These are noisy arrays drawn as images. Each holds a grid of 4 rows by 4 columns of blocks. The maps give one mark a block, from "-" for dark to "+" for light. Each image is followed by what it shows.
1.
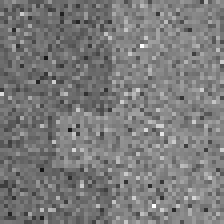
- - + +
- - + +
- + + +
- - + +
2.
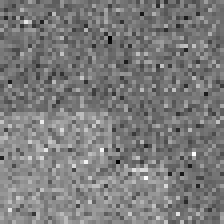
- - - -
- - - -
+ + - -
+ + + -
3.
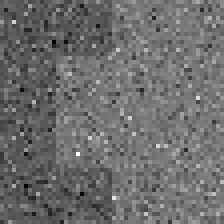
- - + +
- + + +
- + + +
- - + +
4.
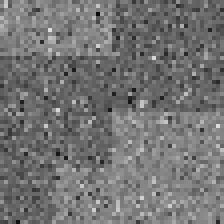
+ + - -
- - - -
- - + +
- + + +
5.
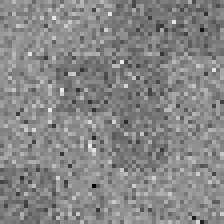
+ + - -
+ - - +
+ + - +
- + + +
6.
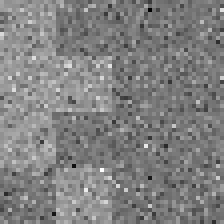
+ - - -
+ + - -
+ - - -
- + - -
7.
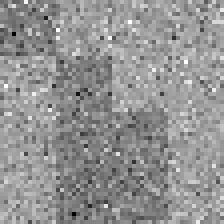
- + + +
+ - + +
+ - - +
+ - - +
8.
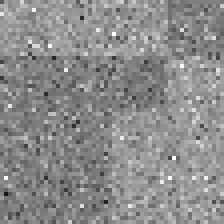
+ + + -
- - - +
- - + +
- - + +
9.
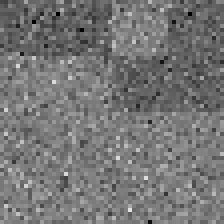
- - + -
+ + - -
+ + + +
+ + + +
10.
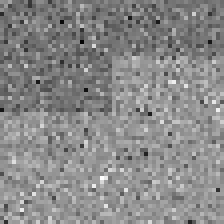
- - - -
- - + +
+ + + +
+ + + +
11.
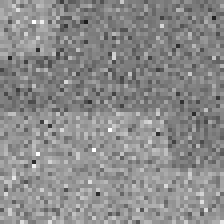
+ - - -
- - - -
+ + + -
+ + + +
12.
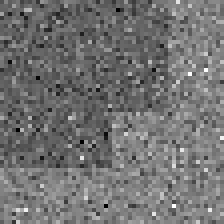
- - - +
- - - +
- - + +
+ + + +
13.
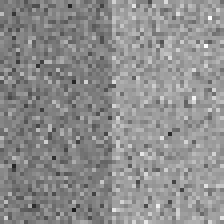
- - + +
- - + +
- - + +
- - + +
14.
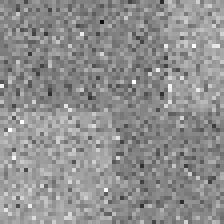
- - - +
- - - +
+ + - -
+ + - -
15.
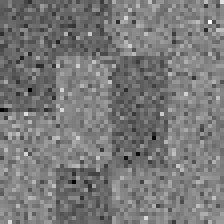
- - + +
- + - +
+ + - +
+ - + +
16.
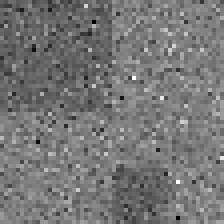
- - + +
- - + +
+ + + +
+ + - +
